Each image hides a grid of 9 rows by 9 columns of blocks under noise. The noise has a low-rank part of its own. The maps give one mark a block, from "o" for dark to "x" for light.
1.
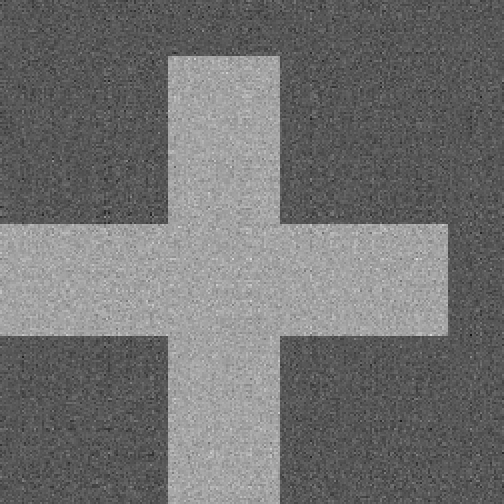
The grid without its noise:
o o o o o o o o o
o o o x x o o o o
o o o x x o o o o
o o o x x o o o o
x x x x x x x x o
x x x x x x x x o
o o o x x o o o o
o o o x x o o o o
o o o x x o o o o
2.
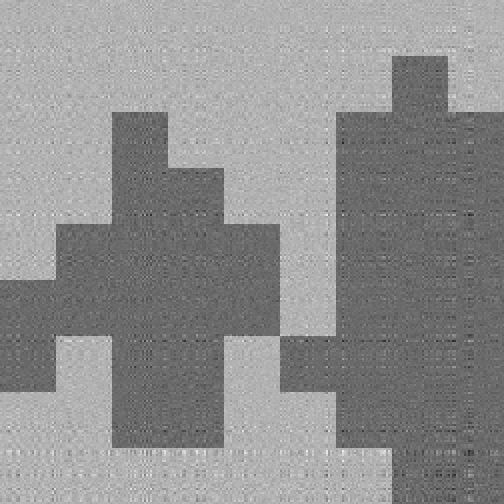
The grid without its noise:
x x x x x x x x x
x x x x x x x o x
x x o x x x o o o
x x o o x x o o o
x o o o o x o o o
o o o o o x o o o
o x o o x o o o o
x x o o x x o o o
x x x x x x x o o
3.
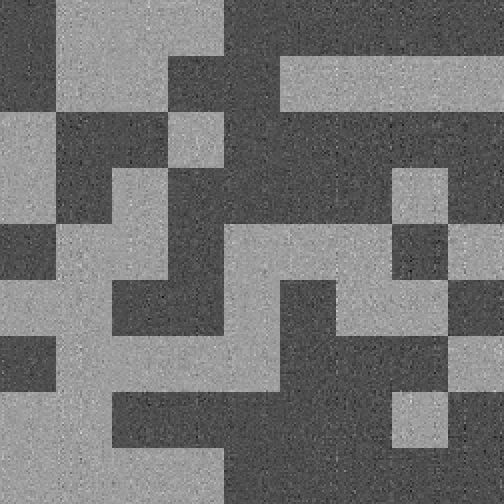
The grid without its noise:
o x x x o o o o o
o x x o o x x x x
x o o x o o o o o
x o x o o o o x o
o x x o x x x o x
x x o o x o x x o
o x x x x o o o x
x x o o o o o x o
x x x x o o o o o
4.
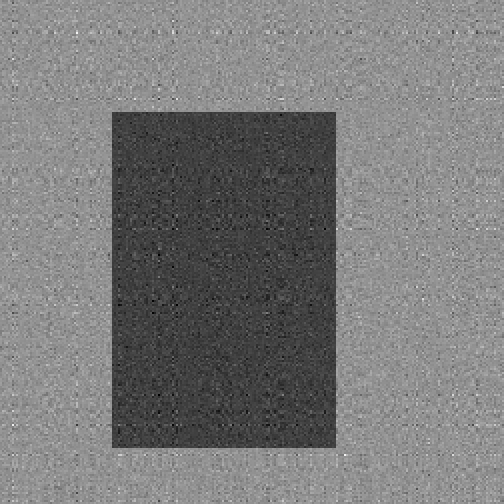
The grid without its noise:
x x x x x x x x x
x x x x x x x x x
x x o o o o x x x
x x o o o o x x x
x x o o o o x x x
x x o o o o x x x
x x o o o o x x x
x x o o o o x x x
x x x x x x x x x
